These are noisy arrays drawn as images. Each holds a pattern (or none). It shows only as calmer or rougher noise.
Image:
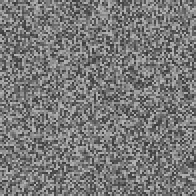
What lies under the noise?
only noise
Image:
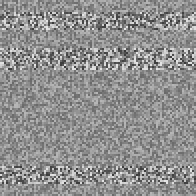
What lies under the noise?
bands of rows
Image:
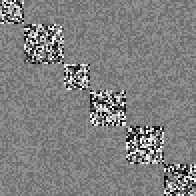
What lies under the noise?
blocks along the diagonal
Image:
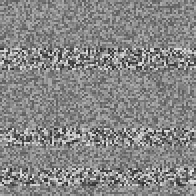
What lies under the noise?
bands of rows
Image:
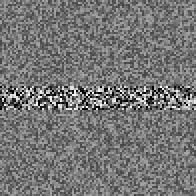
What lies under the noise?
one band of rows
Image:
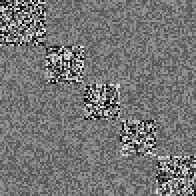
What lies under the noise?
blocks along the diagonal
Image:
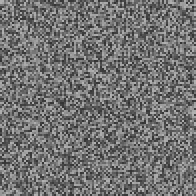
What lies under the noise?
only noise
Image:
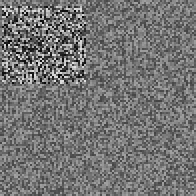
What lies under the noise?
one block
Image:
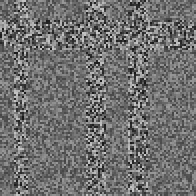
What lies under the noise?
bands of rows crossing bands of columns
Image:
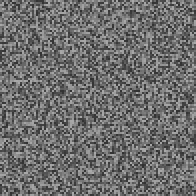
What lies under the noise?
only noise
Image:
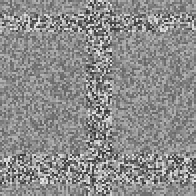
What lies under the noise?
bands of rows crossing bands of columns
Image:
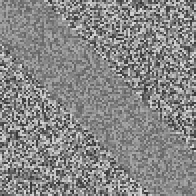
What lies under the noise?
a diagonal band
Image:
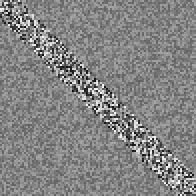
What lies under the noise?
a diagonal band
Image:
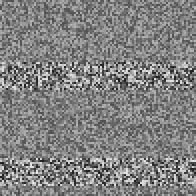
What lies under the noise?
bands of rows
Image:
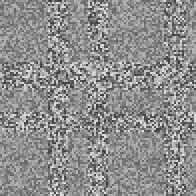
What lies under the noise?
bands of rows crossing bands of columns
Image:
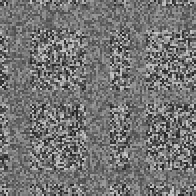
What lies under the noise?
bands of rows crossing bands of columns
